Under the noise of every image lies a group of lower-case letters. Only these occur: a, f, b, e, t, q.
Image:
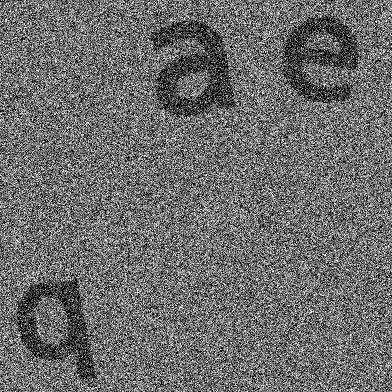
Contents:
top middle: a; top right: e; bottom left: q
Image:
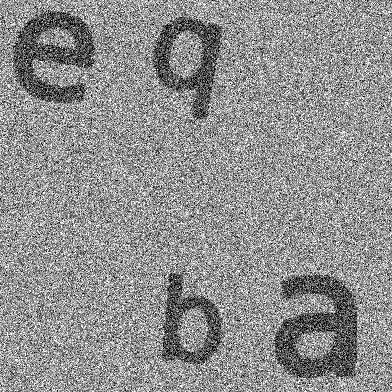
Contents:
top left: e; top middle: q; bottom middle: b; bottom right: a
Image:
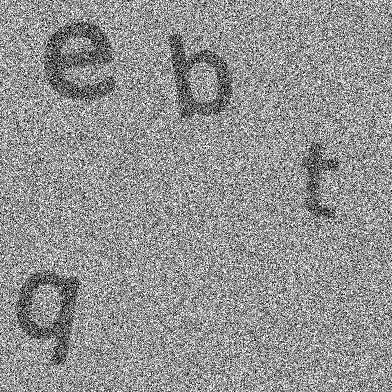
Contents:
top left: e; top middle: b; middle right: t; bottom left: q
